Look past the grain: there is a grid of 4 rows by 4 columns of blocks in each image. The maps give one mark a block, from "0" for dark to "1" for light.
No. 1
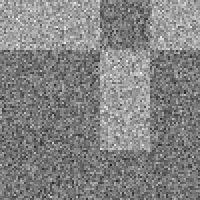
1101
0010
0010
0000
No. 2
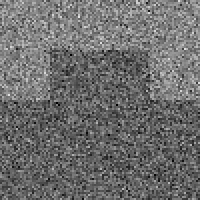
1111
1001
0000
0000
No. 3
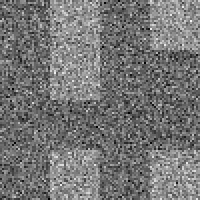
0101
0100
0000
0101
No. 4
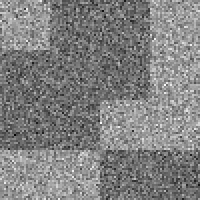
1001
0001
0011
1100
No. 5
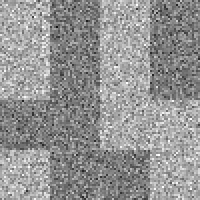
1010
1010
0011
1001
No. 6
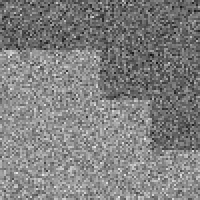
0000
1100
1110
1111
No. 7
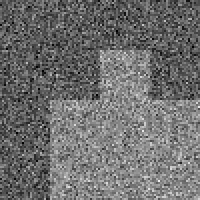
0000
0010
0111
0111
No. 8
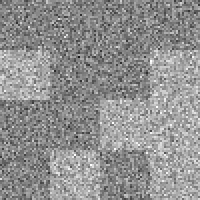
0000
1001
0011
0101
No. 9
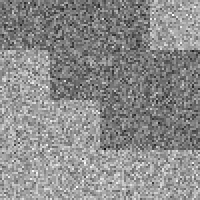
0001
1000
1100
1111
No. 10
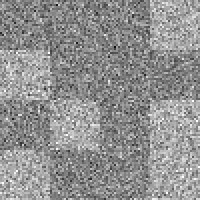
0001
1000
0101
1001
